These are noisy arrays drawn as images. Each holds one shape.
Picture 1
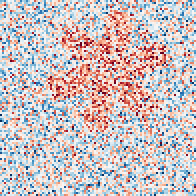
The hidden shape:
asterisk
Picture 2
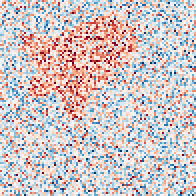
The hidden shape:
bell
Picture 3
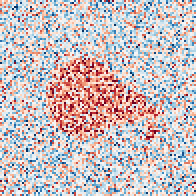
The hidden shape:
pear
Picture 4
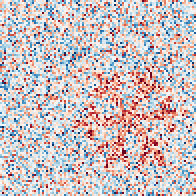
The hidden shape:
snowflake
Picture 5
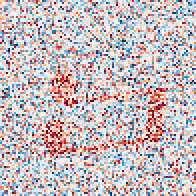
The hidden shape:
pair of musical notes
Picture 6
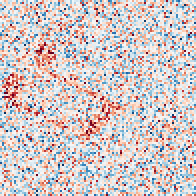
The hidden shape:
pair of musical notes
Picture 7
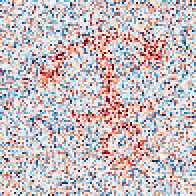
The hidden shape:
anchor
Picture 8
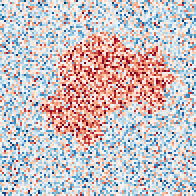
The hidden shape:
car
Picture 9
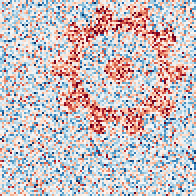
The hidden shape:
gear
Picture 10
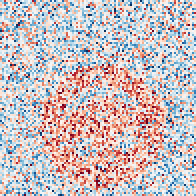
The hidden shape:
smiling face
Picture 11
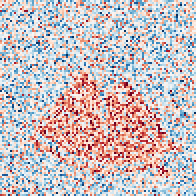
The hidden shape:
chess knight
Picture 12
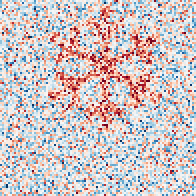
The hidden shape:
snowflake
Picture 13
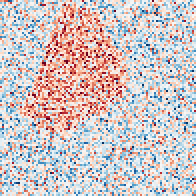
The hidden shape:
cloud
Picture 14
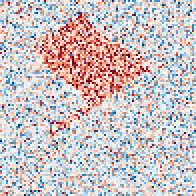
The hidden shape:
flag
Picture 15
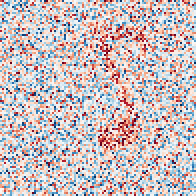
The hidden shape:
musical note
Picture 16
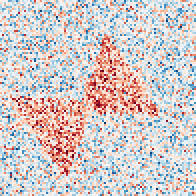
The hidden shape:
bow tie
